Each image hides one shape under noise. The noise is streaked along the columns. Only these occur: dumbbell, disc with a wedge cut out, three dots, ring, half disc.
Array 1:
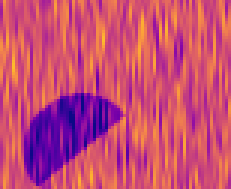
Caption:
dark half disc
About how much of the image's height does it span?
half
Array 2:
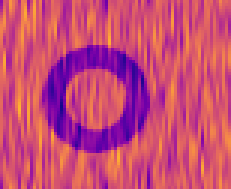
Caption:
dark ring
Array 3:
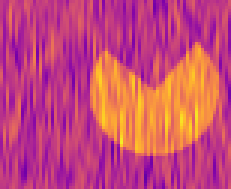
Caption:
light disc with a wedge cut out
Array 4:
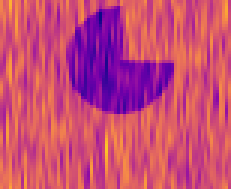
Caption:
dark disc with a wedge cut out
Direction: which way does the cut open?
up and right
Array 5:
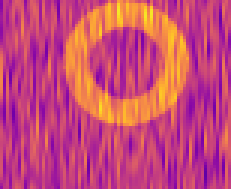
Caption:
light ring
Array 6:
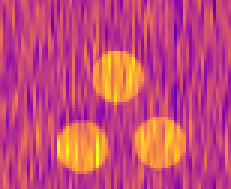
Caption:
light three dots
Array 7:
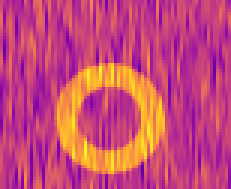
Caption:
light ring
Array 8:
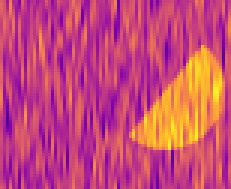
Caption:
light half disc
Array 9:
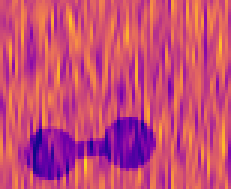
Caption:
dark dumbbell
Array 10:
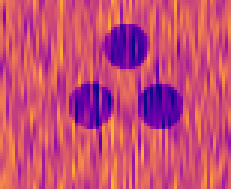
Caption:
dark three dots
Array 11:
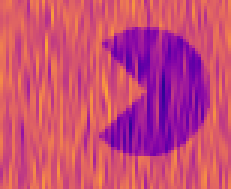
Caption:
dark disc with a wedge cut out
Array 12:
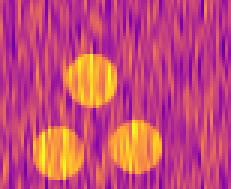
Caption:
light three dots
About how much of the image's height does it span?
two thirds
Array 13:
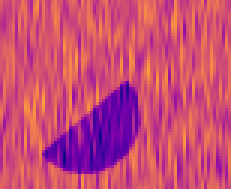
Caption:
dark half disc
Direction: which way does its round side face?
down and right
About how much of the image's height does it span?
half
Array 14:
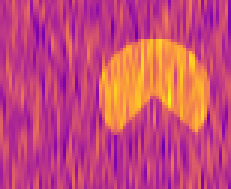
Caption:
light disc with a wedge cut out
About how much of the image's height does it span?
half
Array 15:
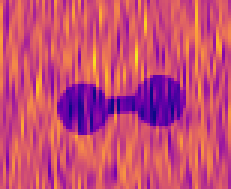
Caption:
dark dumbbell
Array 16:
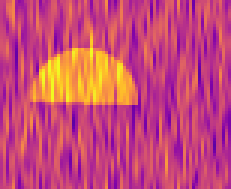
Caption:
light half disc
